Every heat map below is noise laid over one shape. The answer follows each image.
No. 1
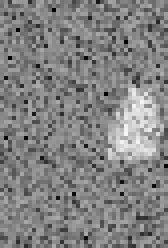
light chess knight, middle right
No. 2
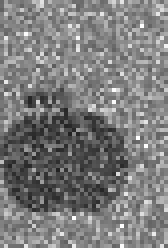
dark apple
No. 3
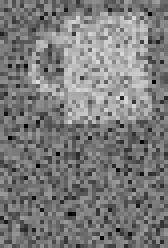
light cup
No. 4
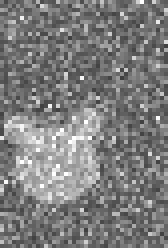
light bear's head
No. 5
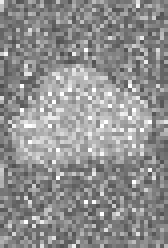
light cloud
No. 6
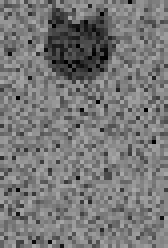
dark cat's head, top middle
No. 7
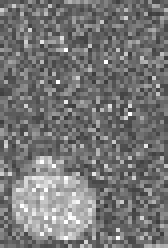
light apple
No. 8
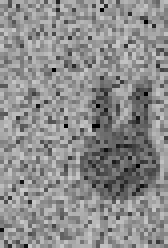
dark rabbit's head
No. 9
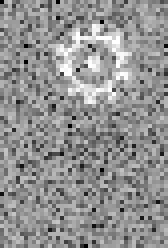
light gear
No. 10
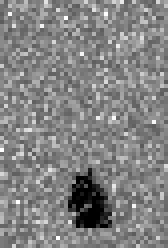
dark chess knight, bottom middle
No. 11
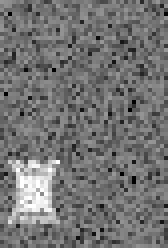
light chess rook, bottom left
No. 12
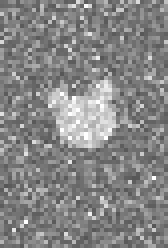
light bear's head, centre
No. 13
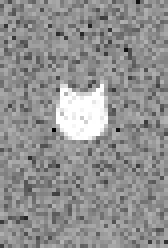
light cat's head, centre
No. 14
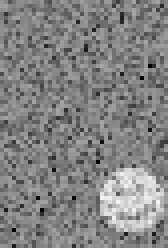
light smiling face, bottom right
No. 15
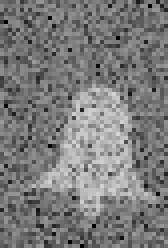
light bell
